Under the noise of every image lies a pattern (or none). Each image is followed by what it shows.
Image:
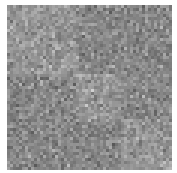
blocks along the diagonal
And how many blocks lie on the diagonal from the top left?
3
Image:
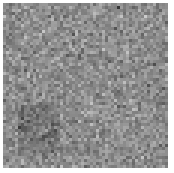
one block
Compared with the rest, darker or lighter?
darker
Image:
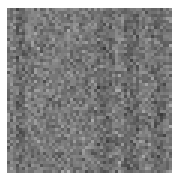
bands of columns
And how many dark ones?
4
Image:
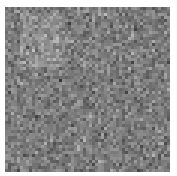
one block
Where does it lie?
top left
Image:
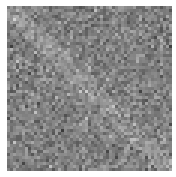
a diagonal band
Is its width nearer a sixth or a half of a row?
a sixth
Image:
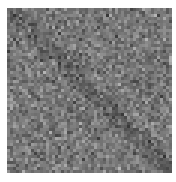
a diagonal band
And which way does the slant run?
top left to bottom right
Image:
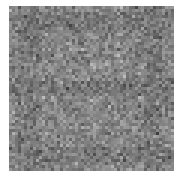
bands of rows crossing bands of columns
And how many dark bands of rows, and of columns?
3 and 2
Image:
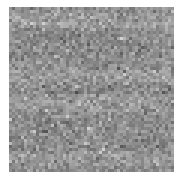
bands of rows
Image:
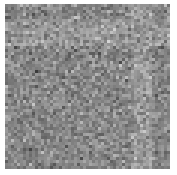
bands of rows crossing bands of columns
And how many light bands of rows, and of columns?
1 and 1
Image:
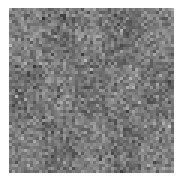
a checkerboard
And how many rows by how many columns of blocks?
3 by 5
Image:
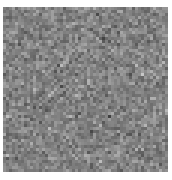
only noise
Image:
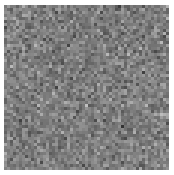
only noise
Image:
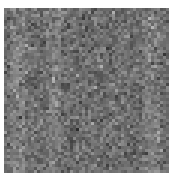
bands of columns
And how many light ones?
3
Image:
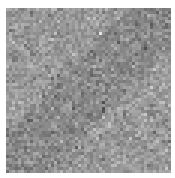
a diagonal band
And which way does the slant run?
bottom left to top right
